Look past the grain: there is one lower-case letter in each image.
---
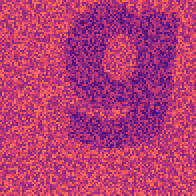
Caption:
dark g
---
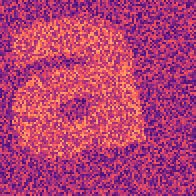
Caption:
light a
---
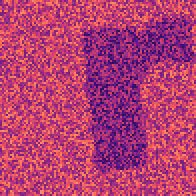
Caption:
dark r
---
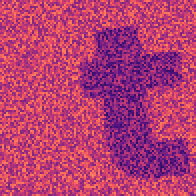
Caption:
dark t
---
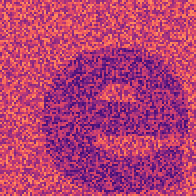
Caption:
dark e
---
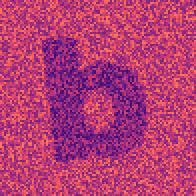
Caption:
dark b
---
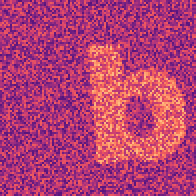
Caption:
light b
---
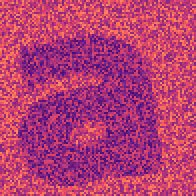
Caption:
dark a
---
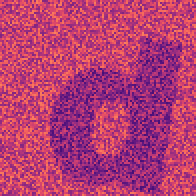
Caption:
dark d
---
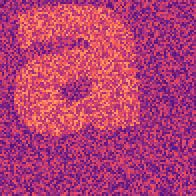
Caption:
light a
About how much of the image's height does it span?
two thirds
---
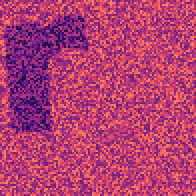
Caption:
dark r
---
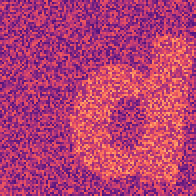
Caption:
light d
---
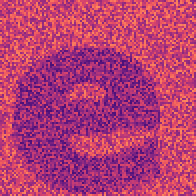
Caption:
dark e
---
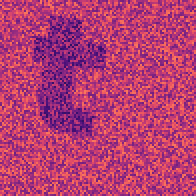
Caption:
dark t
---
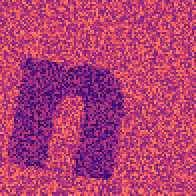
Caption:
dark n
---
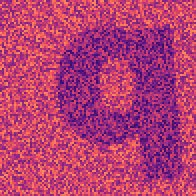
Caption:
dark q
